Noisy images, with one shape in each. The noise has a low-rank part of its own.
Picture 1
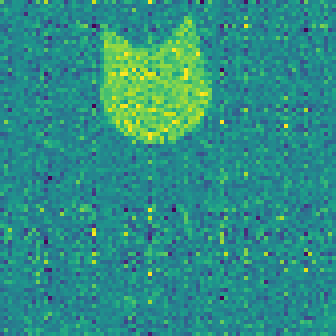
cat's head
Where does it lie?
top middle
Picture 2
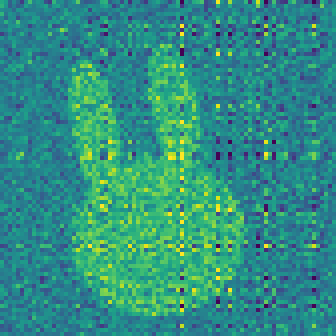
rabbit's head
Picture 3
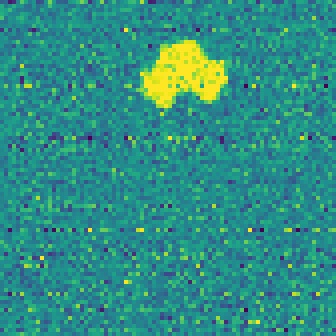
car
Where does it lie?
top middle
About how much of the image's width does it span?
a quarter
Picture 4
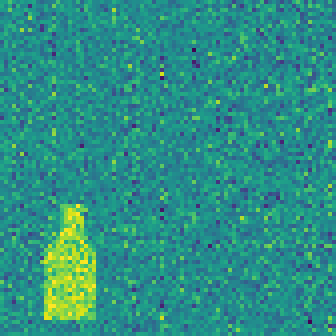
bottle
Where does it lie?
bottom left
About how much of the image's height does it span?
a third
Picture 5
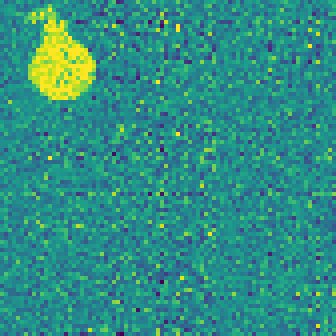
pear
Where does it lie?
top left
